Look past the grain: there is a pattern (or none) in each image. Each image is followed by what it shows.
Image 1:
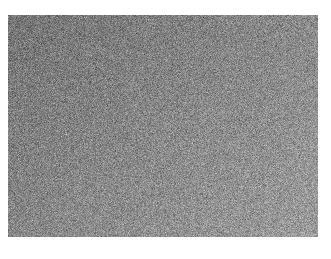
a smooth slope
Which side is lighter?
bottom right
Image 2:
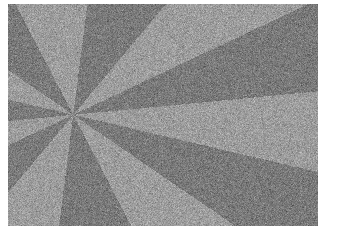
spokes from one point
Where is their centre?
middle left
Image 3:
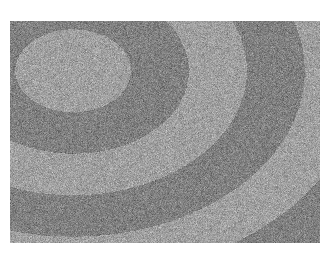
rings round one point
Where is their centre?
top left
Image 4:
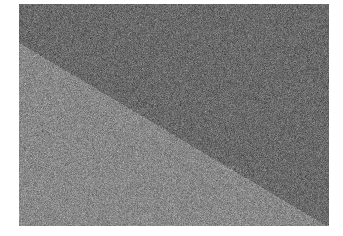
a sharp edge
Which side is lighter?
bottom left
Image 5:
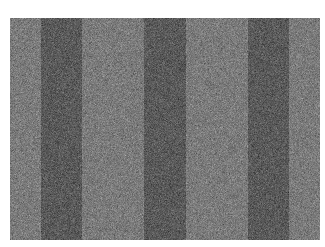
vertical stripes
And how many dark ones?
3
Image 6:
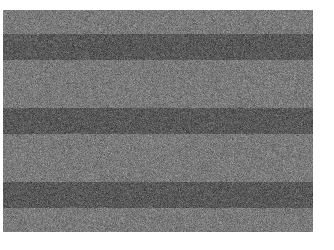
horizontal stripes
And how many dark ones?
3
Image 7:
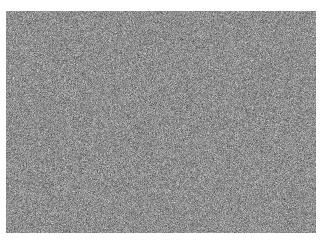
only noise
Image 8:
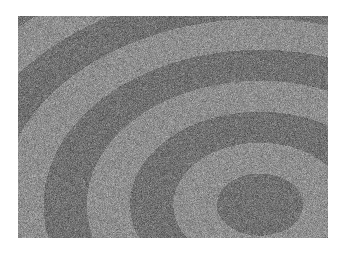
rings round one point
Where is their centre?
bottom right
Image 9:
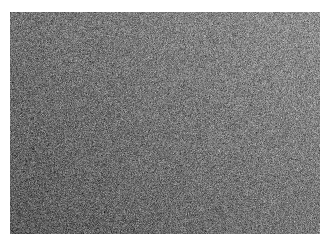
a smooth slope
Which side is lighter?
top right
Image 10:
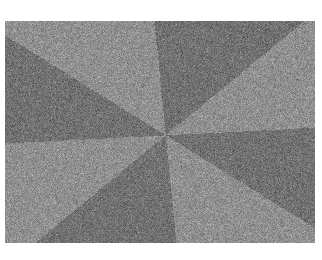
spokes from one point
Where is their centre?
centre
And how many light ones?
4
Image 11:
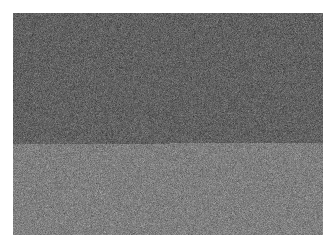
a sharp edge
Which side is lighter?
bottom
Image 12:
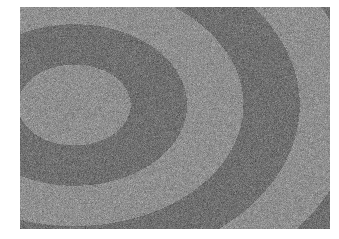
rings round one point
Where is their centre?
middle left
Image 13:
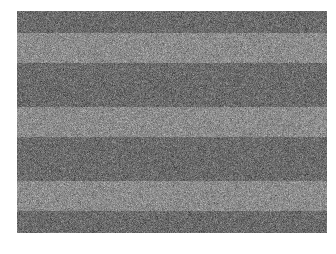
horizontal stripes
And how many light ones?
3
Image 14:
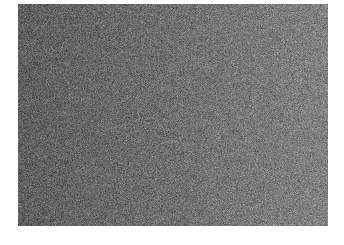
a smooth slope
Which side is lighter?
right
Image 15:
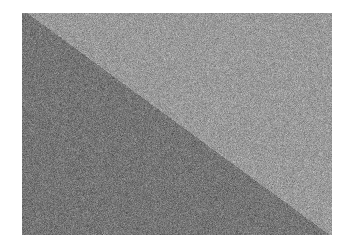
a sharp edge
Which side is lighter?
top right
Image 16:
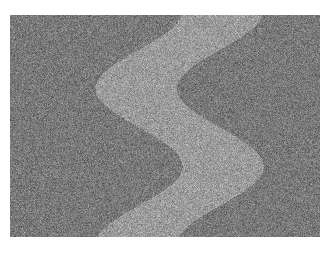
a wavy band
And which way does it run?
top to bottom
